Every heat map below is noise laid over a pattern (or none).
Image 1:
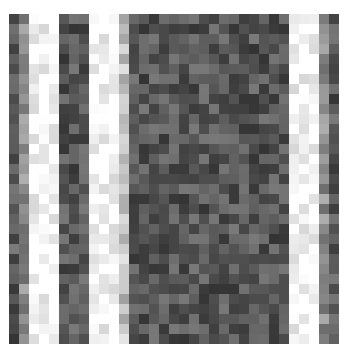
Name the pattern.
bands of columns
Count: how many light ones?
3
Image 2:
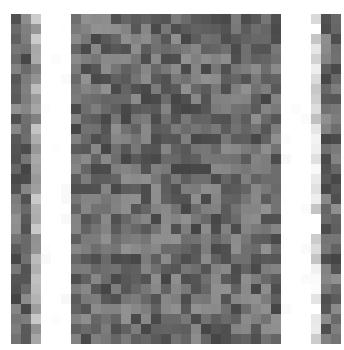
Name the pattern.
bands of columns
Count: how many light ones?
2
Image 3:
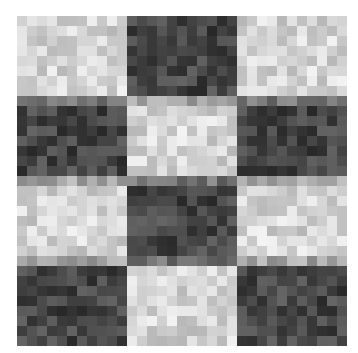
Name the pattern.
a checkerboard
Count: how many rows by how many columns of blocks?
4 by 3
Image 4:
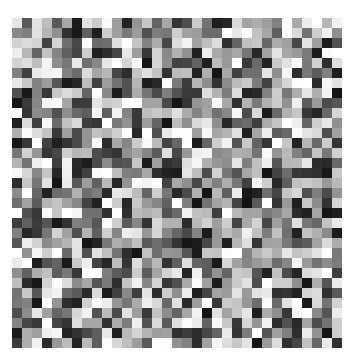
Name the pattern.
only noise
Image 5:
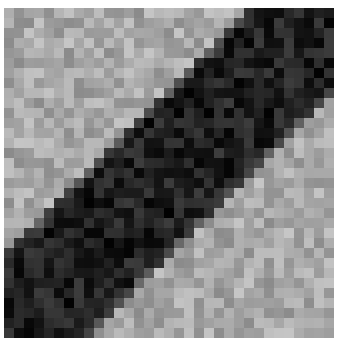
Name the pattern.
a diagonal band
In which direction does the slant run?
bottom left to top right
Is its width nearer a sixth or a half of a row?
a half
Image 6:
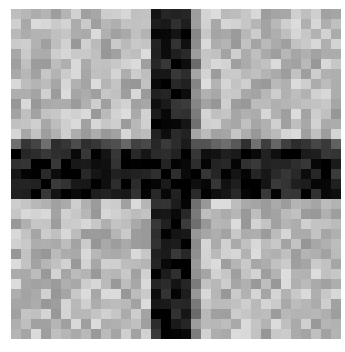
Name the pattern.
bands of rows crossing bands of columns
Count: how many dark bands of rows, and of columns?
1 and 1
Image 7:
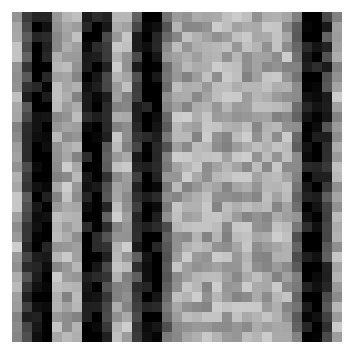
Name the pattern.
bands of columns
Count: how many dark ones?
4
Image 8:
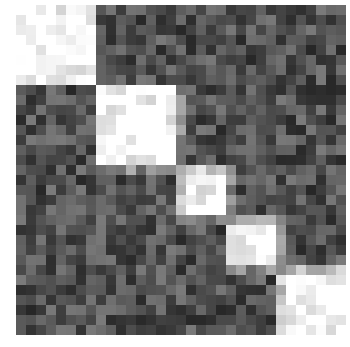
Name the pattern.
blocks along the diagonal
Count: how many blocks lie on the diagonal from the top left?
5
